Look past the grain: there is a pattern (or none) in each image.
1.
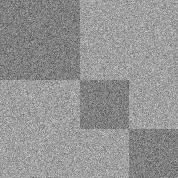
blocks along the diagonal
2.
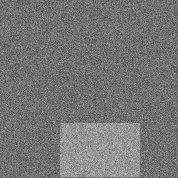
one block
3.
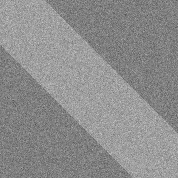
a diagonal band
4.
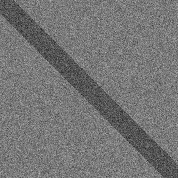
a diagonal band
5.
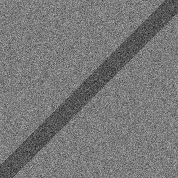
a diagonal band
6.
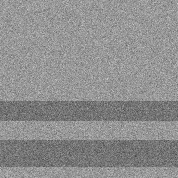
bands of rows
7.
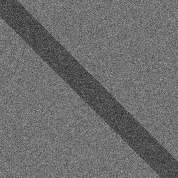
a diagonal band
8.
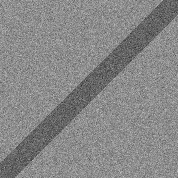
a diagonal band
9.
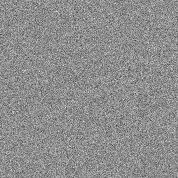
only noise
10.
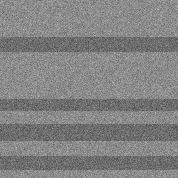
bands of rows
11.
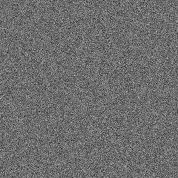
only noise
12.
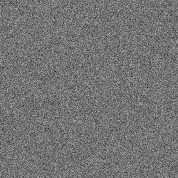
only noise
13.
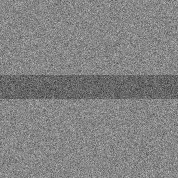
one band of rows
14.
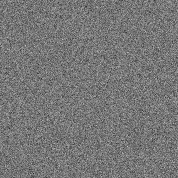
only noise
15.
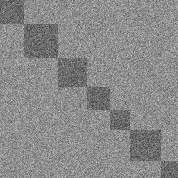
blocks along the diagonal
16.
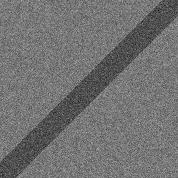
a diagonal band
